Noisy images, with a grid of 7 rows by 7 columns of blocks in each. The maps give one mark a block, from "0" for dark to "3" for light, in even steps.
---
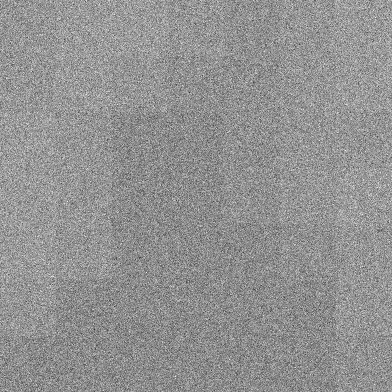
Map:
2332123
2321123
3200122
3200123
3200012
2000002
0000001
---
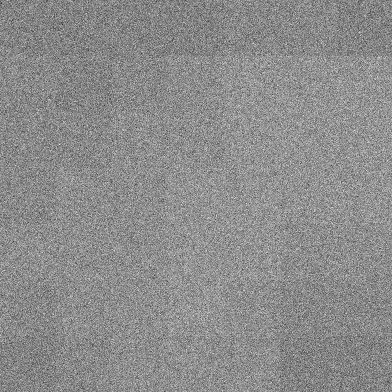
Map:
0000110
1012333
1122333
1223333
2223322
1223211
0122200
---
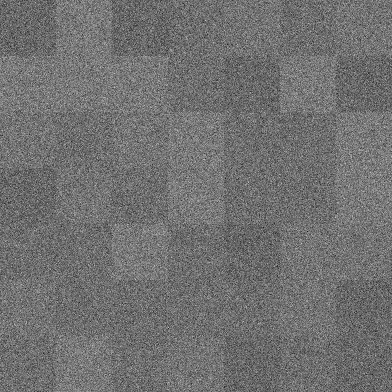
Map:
0301212
3331030
2123113
0213113
1131022
2111120
1312010
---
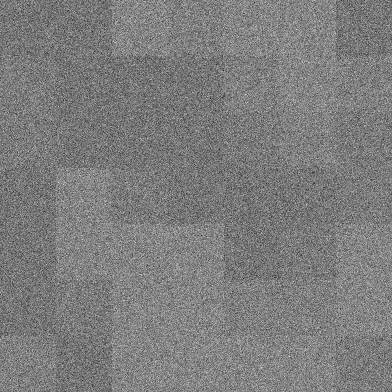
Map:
0032330
1000232
1000121
0310001
0333013
0133223
2033331
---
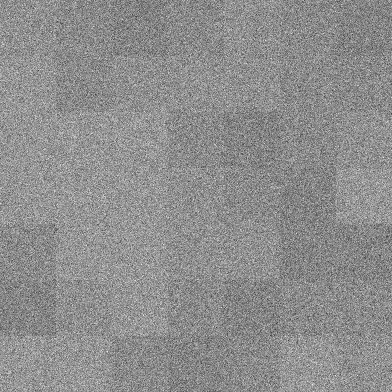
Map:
2101210
3122211
3331012
3332103
1332200
0231011
3310132
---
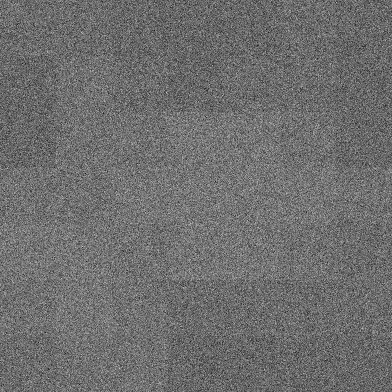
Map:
1100010
0210110
0223320
2233332
3323321
2321111
1220000
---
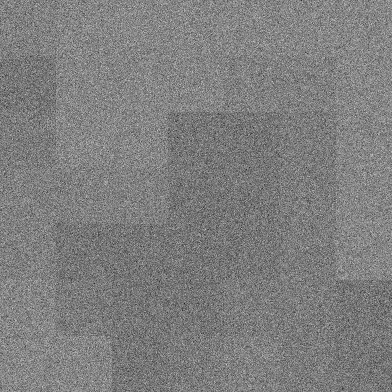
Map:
2333333
0333223
1330013
2220013
2000013
3100110
3301210
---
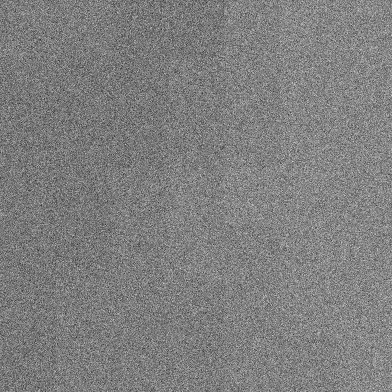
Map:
1100233
0001233
0001233
0012333
0012233
0111233
0111223
